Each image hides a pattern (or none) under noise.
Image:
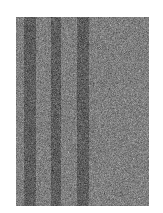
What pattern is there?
bands of columns
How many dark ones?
3
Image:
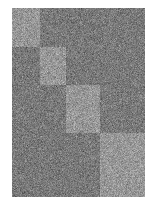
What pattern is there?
blocks along the diagonal
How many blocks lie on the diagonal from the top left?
4
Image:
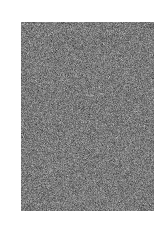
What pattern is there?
only noise
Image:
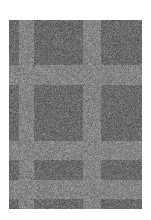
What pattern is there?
bands of rows crossing bands of columns
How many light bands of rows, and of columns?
3 and 2
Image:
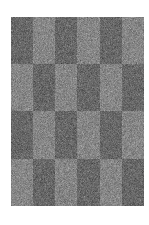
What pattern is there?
a checkerboard
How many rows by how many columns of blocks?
4 by 6
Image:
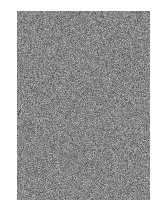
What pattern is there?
only noise
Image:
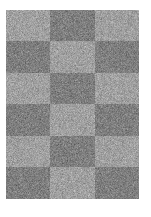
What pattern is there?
a checkerboard
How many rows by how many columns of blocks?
6 by 3
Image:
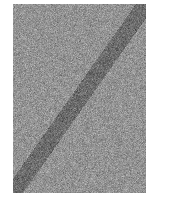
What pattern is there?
a diagonal band
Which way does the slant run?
bottom left to top right
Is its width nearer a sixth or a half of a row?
a sixth
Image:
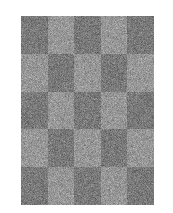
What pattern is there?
a checkerboard
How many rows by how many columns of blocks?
5 by 5
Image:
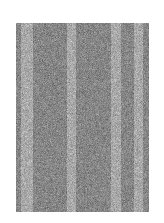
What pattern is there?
bands of columns
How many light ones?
4
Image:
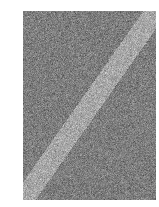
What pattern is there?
a diagonal band
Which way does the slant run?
bottom left to top right
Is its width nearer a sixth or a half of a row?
a sixth
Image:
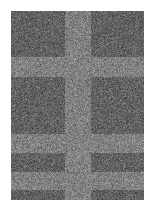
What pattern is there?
bands of rows crossing bands of columns
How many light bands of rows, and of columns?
3 and 1
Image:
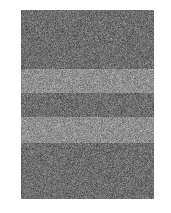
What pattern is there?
bands of rows
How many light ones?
2
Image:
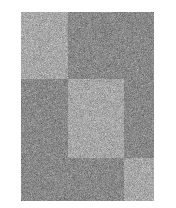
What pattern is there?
blocks along the diagonal
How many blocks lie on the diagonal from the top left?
3
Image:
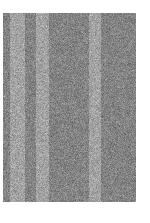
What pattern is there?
bands of columns
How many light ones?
3
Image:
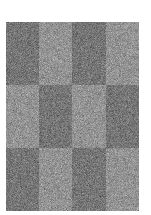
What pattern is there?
a checkerboard
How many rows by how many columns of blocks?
3 by 4
